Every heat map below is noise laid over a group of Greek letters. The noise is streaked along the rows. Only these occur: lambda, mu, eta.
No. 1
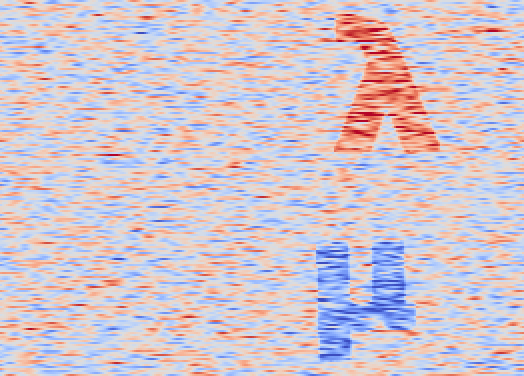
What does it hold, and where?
top right: red lambda; bottom right: blue mu
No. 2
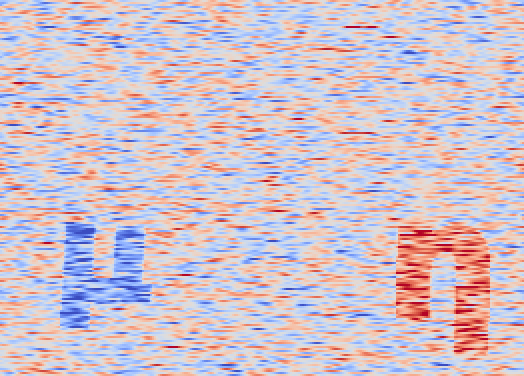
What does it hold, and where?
bottom left: blue mu; bottom right: red eta
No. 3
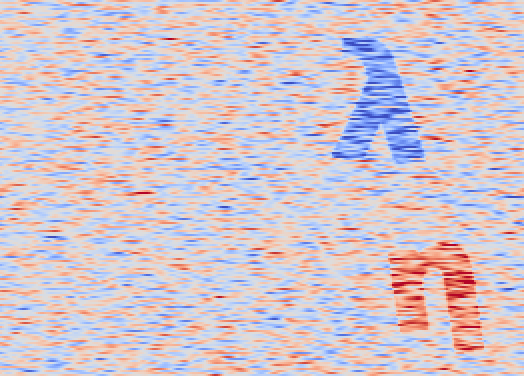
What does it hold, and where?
top right: blue lambda; bottom right: red eta
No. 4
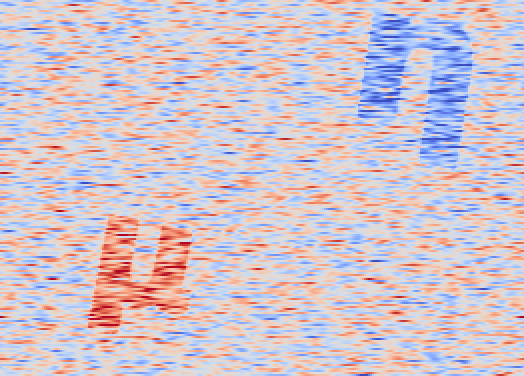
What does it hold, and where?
top right: blue eta; bottom left: red mu
